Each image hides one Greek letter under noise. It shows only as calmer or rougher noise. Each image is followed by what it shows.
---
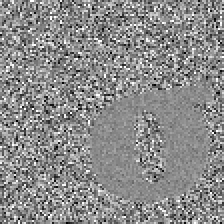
sigma
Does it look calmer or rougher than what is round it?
calmer
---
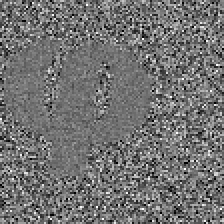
phi
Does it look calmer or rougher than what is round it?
calmer
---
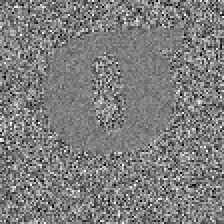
sigma
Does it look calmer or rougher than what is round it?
calmer
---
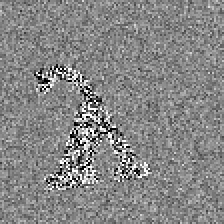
lambda
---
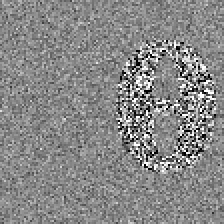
theta
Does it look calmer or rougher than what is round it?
rougher
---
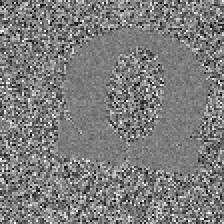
omega
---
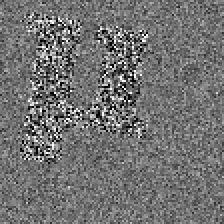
mu
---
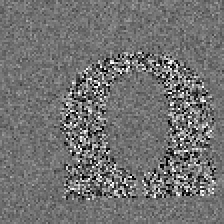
omega
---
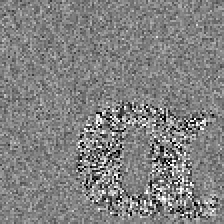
alpha
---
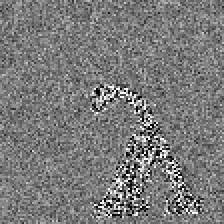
lambda
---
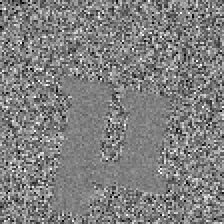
mu
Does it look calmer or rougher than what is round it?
calmer
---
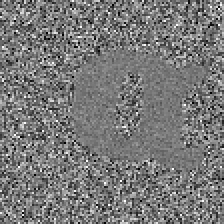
alpha
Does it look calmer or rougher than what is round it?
calmer
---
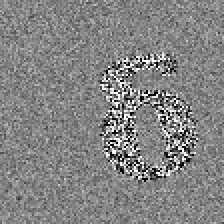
delta
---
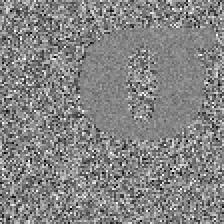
sigma
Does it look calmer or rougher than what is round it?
calmer
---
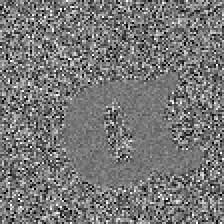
alpha
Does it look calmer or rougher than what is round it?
calmer
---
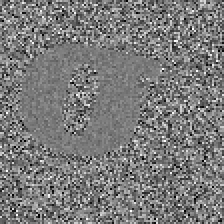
sigma
